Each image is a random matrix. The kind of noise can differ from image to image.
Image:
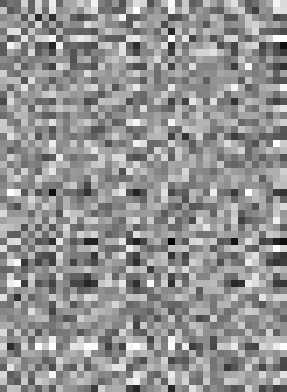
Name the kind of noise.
low rank plus noise
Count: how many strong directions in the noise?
one
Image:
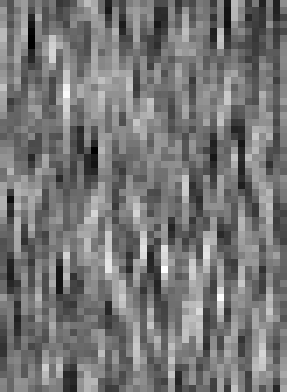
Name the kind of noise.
streaked along the columns
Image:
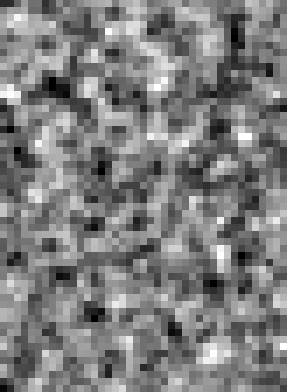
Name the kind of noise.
blotchy
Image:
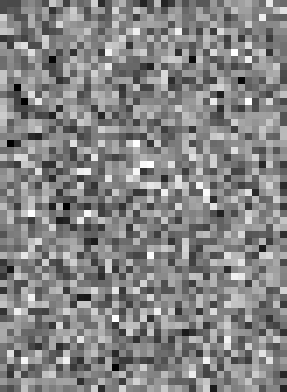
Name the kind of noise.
independent entries
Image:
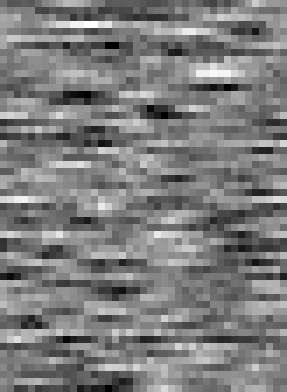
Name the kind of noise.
streaked along the rows
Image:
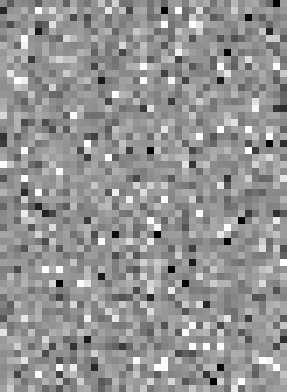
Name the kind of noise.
heavy tails
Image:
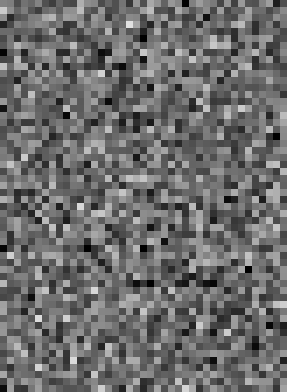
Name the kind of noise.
independent entries
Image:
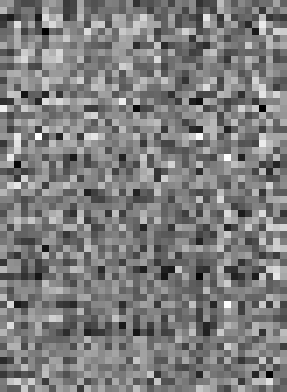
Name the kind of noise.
low rank plus noise
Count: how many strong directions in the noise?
five to eight
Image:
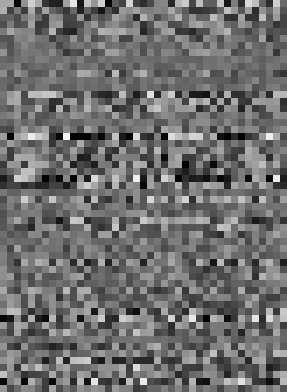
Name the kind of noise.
rows of uneven size
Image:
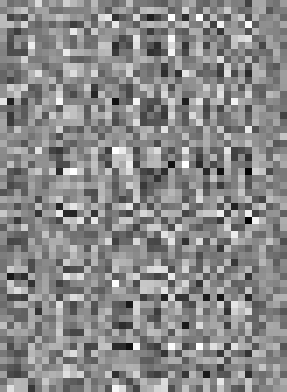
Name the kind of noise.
low rank plus noise
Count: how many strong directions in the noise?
two
